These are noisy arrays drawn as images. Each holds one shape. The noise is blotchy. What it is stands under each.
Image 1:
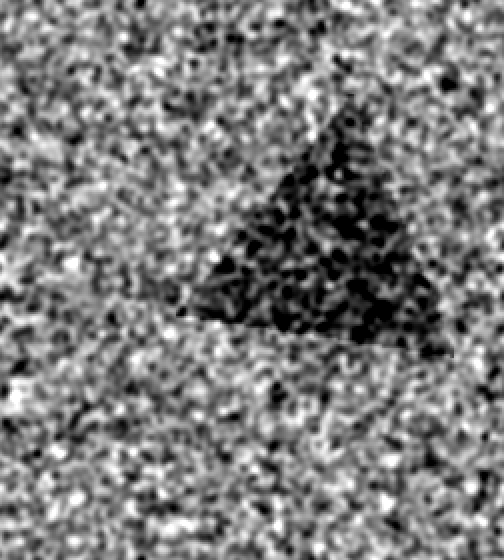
dark triangle
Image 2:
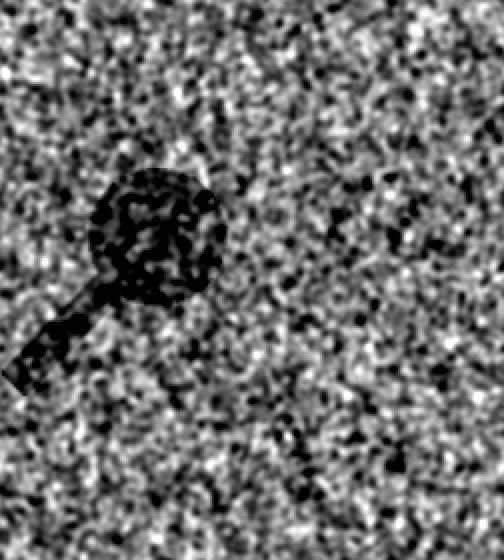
dark lollipop, middle left
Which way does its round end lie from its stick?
up and right
